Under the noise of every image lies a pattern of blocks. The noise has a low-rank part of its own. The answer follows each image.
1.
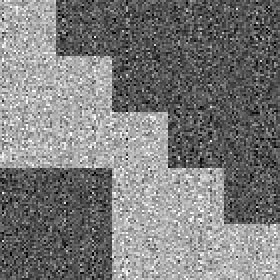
mirrored about the diagonal from the bottom left
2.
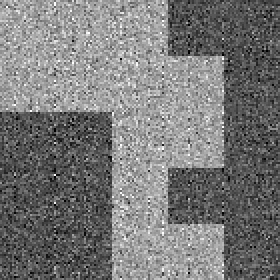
no symmetry
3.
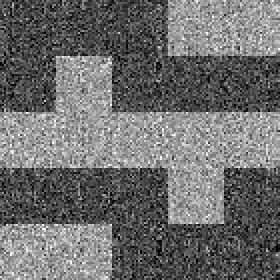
the same after a half turn
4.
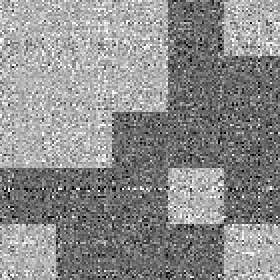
mirrored about the diagonal from the top left
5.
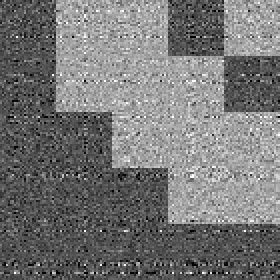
mirrored about the diagonal from the bottom left
